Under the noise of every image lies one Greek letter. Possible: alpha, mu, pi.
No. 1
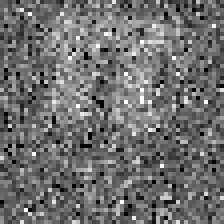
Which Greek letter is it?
pi
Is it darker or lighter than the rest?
lighter
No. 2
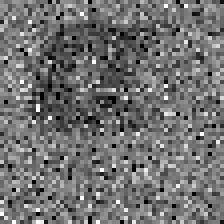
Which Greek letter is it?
alpha
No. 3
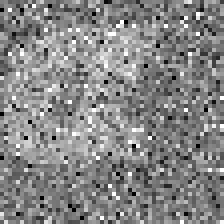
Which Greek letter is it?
alpha
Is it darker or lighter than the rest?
lighter
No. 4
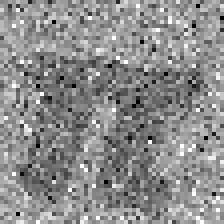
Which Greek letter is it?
pi
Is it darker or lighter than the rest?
darker
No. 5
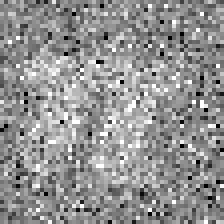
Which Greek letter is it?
pi
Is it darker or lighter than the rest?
lighter
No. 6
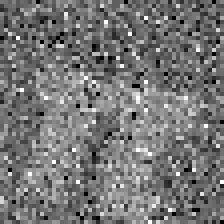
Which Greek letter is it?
pi
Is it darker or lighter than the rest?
lighter
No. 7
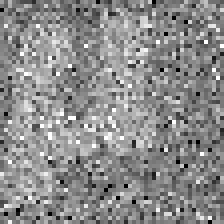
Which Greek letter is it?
mu
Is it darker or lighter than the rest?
lighter
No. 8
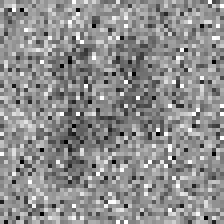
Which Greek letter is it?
mu
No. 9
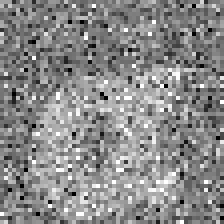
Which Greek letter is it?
alpha
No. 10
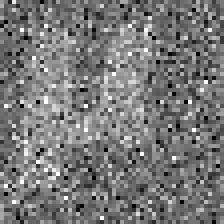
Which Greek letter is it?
mu
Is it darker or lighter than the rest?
lighter
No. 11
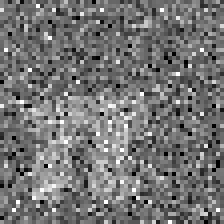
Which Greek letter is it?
pi
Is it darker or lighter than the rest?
lighter
